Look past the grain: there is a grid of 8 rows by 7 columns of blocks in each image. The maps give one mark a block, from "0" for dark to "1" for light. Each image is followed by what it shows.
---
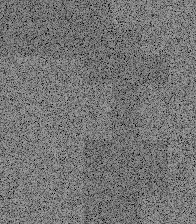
0000111
0000011
1110001
1111011
1111011
1110001
1110001
1110011
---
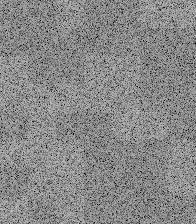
0010011
0000000
1001100
1111100
0100110
1110001
0110001
1010000
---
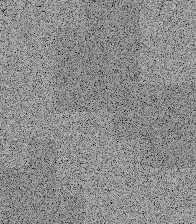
1110011
1100011
1100011
1100000
1111000
1011100
0011111
0001111
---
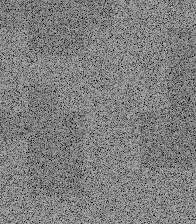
0000111
1001110
1111110
1011110
0001100
1001100
1001111
1111111
